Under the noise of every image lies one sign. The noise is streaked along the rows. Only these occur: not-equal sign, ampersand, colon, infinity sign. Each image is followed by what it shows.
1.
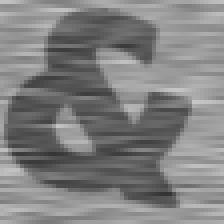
ampersand
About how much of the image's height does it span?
nearly all
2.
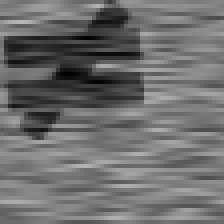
not-equal sign
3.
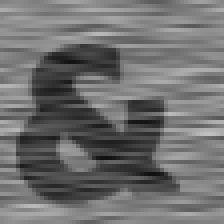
ampersand
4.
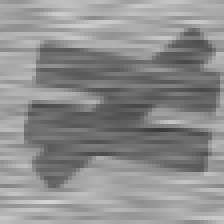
not-equal sign
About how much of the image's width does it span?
nearly all
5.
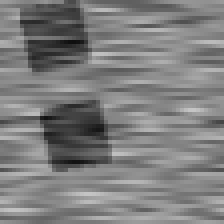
colon
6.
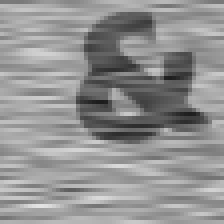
ampersand
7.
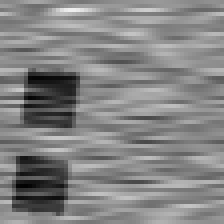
colon
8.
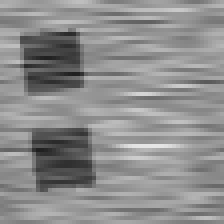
colon
